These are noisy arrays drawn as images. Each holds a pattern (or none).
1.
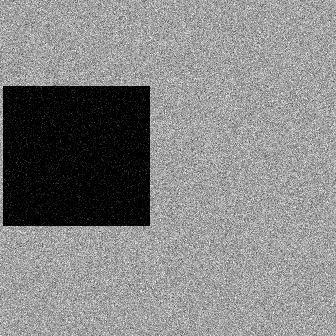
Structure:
one block
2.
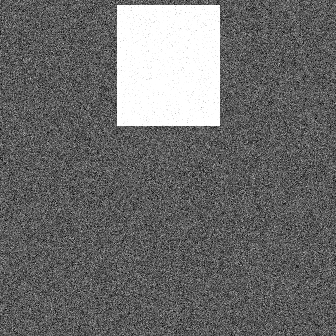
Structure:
one block
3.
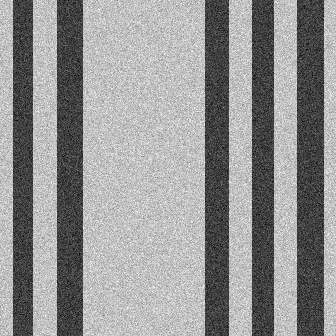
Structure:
bands of columns
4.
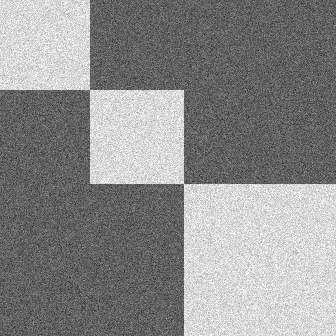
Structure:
blocks along the diagonal
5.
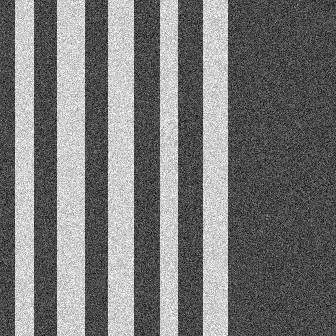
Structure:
bands of columns
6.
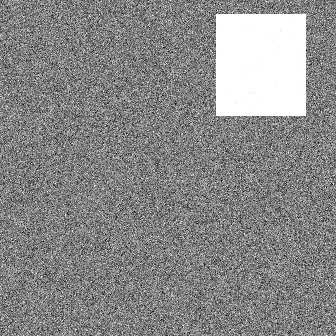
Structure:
one block
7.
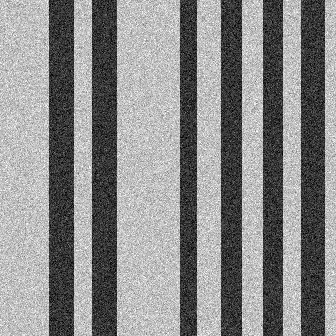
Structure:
bands of columns
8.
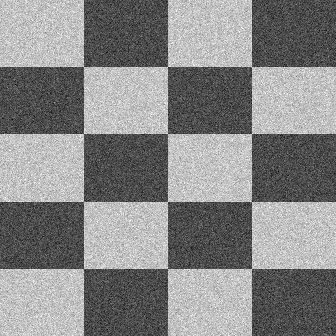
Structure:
a checkerboard
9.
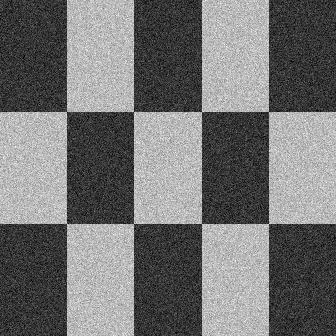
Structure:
a checkerboard
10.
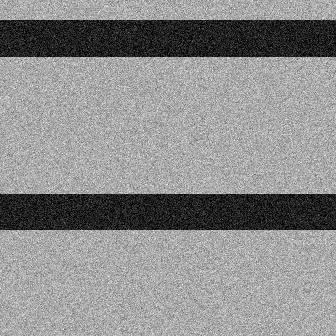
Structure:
bands of rows
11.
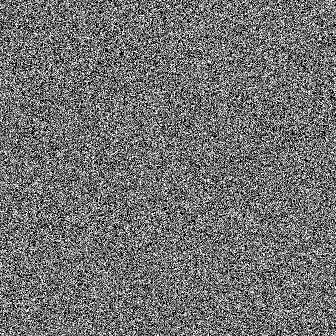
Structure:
only noise
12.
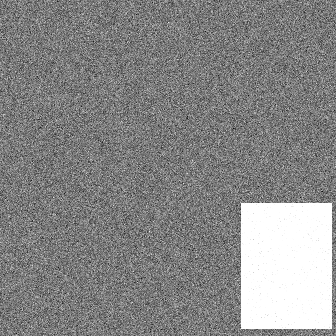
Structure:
one block
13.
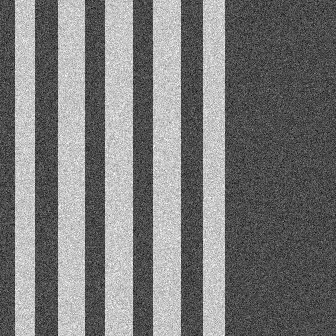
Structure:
bands of columns
